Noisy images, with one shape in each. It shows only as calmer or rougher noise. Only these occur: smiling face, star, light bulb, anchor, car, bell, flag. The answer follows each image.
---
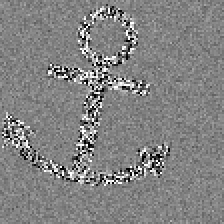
anchor
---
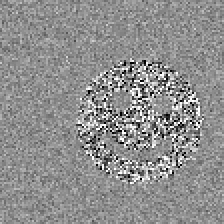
smiling face
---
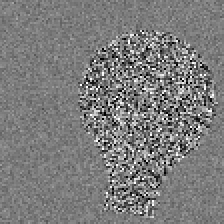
light bulb
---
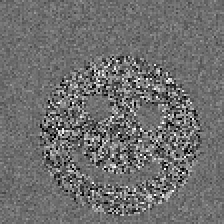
smiling face
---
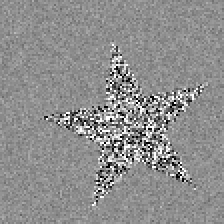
star
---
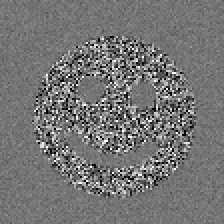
smiling face
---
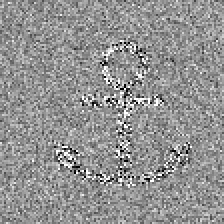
anchor
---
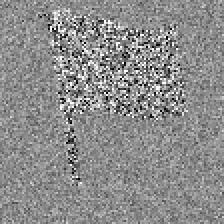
flag
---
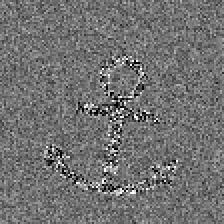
anchor
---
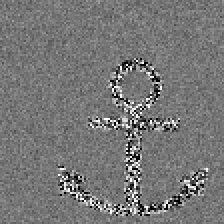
anchor
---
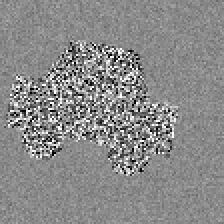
car
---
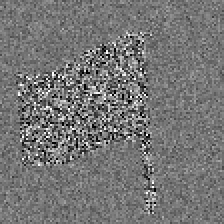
flag
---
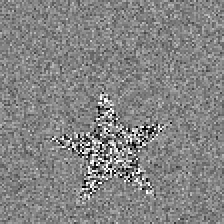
star
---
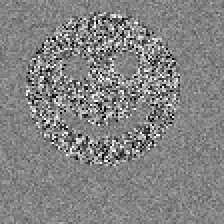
smiling face
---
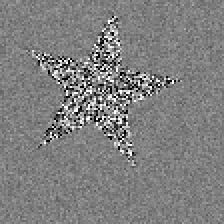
star
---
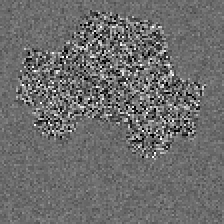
car
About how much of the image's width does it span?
nearly all
